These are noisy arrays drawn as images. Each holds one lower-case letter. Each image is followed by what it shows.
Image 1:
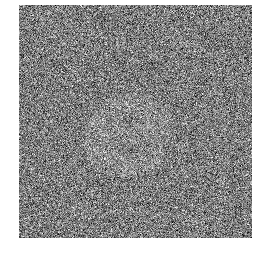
e
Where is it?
centre
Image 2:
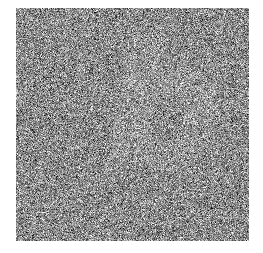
b
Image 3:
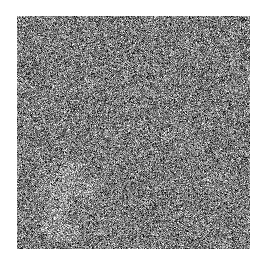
t
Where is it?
bottom left
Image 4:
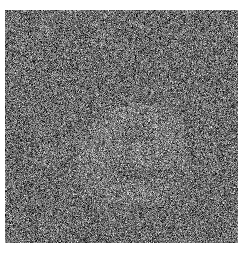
e
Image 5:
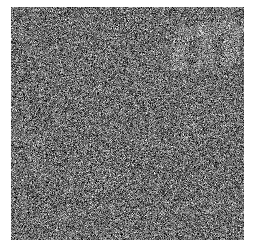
m
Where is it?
top right
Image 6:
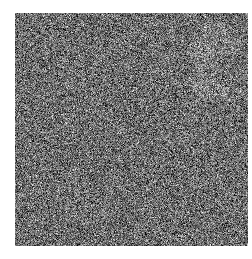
t
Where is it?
top right
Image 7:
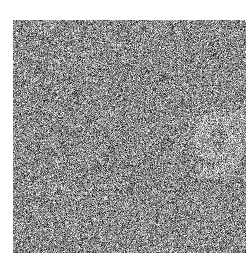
g
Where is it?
middle right
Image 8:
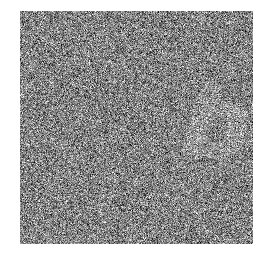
b
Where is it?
middle right
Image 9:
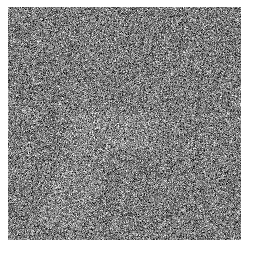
r
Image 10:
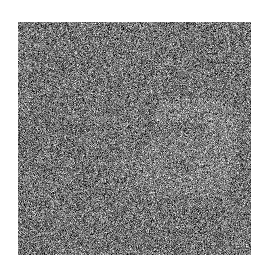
a
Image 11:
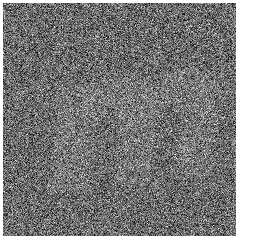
m
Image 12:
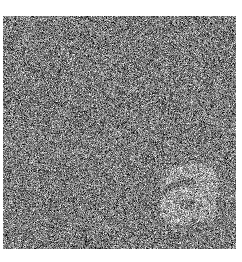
a
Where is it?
bottom right
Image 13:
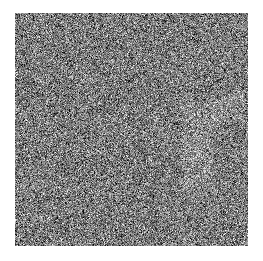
r
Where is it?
middle right
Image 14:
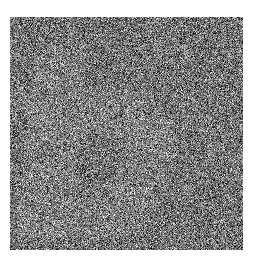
b
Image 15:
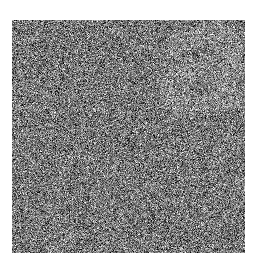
a
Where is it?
top right
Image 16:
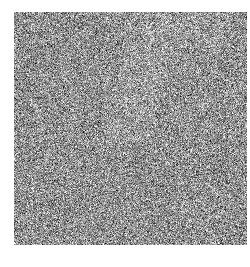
r
